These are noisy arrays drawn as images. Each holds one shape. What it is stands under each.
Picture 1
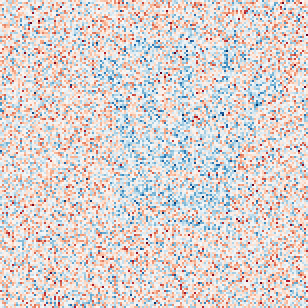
blue chess queen
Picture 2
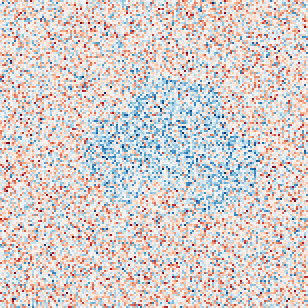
blue car
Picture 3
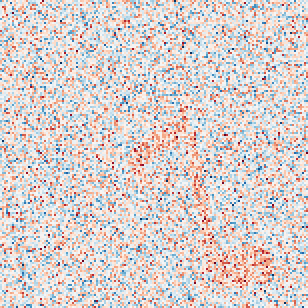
red musical note
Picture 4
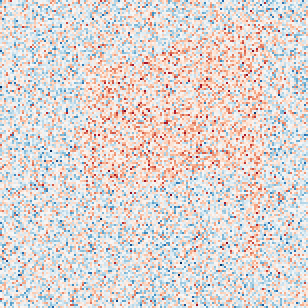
red flag
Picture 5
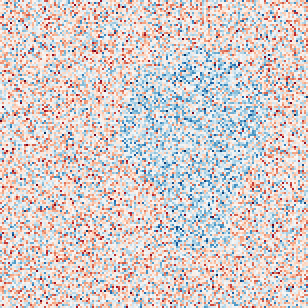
blue light bulb
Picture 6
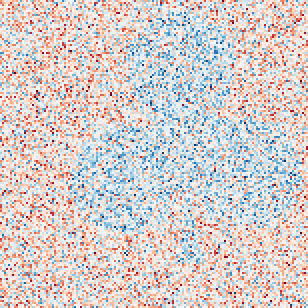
blue club
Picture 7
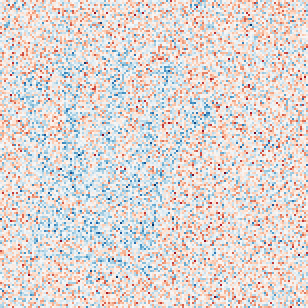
blue chess queen
